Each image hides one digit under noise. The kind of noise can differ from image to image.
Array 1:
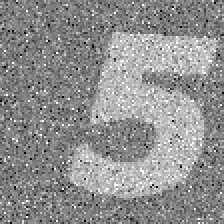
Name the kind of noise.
heavy tails
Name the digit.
5
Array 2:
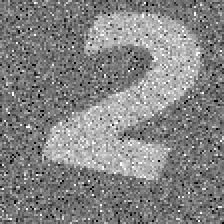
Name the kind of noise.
heavy tails
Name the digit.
2
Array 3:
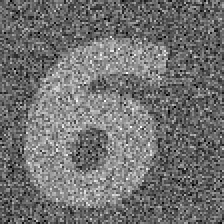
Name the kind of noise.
independent entries
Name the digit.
6
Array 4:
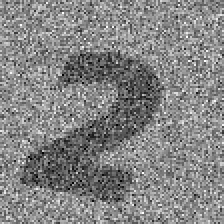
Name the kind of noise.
independent entries
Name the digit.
2
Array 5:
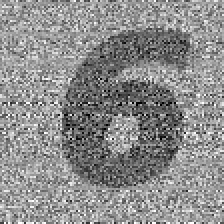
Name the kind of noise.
rows of uneven size
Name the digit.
6
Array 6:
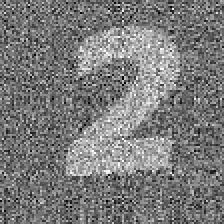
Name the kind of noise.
low rank plus noise
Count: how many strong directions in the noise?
three or four
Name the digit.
2
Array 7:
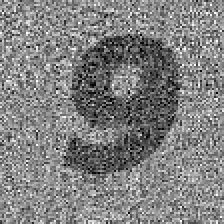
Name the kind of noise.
low rank plus noise
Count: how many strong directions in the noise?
three or four
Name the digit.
9
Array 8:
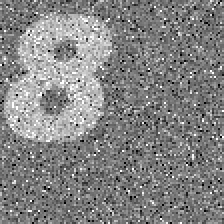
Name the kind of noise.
heavy tails
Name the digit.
8
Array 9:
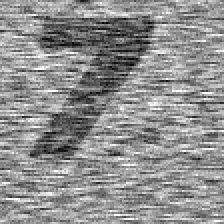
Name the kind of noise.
streaked along the rows
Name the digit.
7
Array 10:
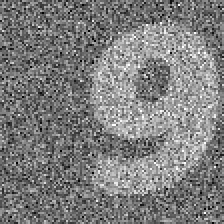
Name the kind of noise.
independent entries
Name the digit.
9
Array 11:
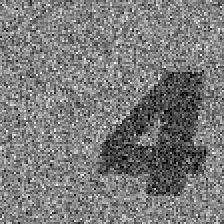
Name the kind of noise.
independent entries
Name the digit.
4
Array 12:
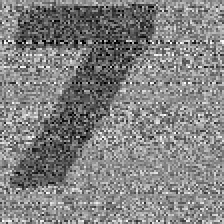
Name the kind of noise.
rows of uneven size
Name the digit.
7
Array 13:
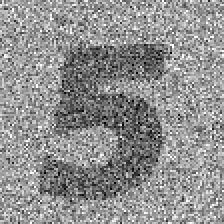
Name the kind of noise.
independent entries
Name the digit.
5
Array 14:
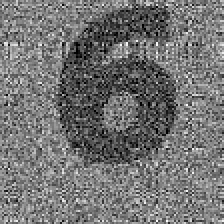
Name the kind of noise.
low rank plus noise
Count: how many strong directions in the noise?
one
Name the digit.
6
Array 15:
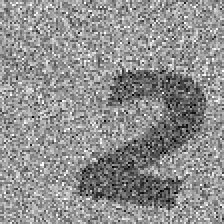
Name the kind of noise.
independent entries
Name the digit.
2
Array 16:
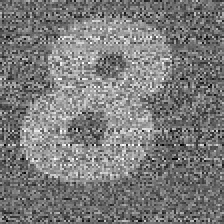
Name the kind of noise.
rows of uneven size
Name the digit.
8
